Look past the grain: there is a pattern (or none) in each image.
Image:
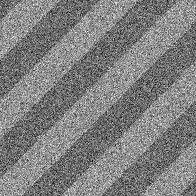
diagonal stripes
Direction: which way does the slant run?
bottom left to top right
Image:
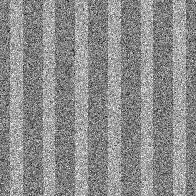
vertical stripes
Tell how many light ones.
6
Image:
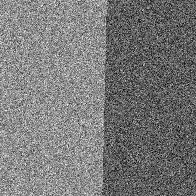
a sharp edge
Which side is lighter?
left
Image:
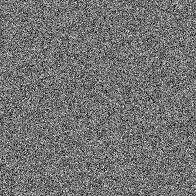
only noise
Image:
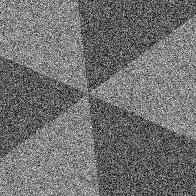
spokes from one point
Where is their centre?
centre
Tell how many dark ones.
3
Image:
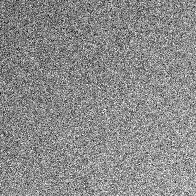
a smooth slope
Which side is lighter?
bottom right
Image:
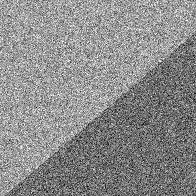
a sharp edge
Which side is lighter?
top left
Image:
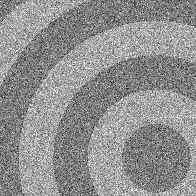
rings round one point
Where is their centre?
bottom right
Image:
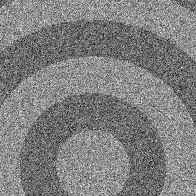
rings round one point
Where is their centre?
bottom middle
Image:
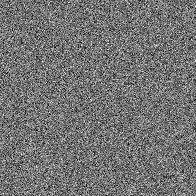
only noise
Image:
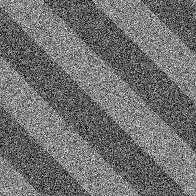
diagonal stripes
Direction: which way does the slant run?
top left to bottom right
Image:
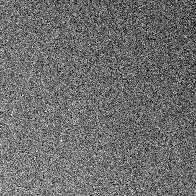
a smooth slope
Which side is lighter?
bottom left
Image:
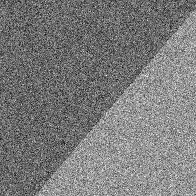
a sharp edge
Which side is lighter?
bottom right
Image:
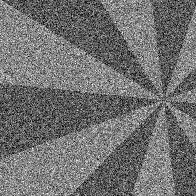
spokes from one point
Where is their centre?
middle right
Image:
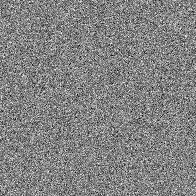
only noise
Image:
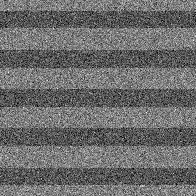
horizontal stripes
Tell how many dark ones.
5
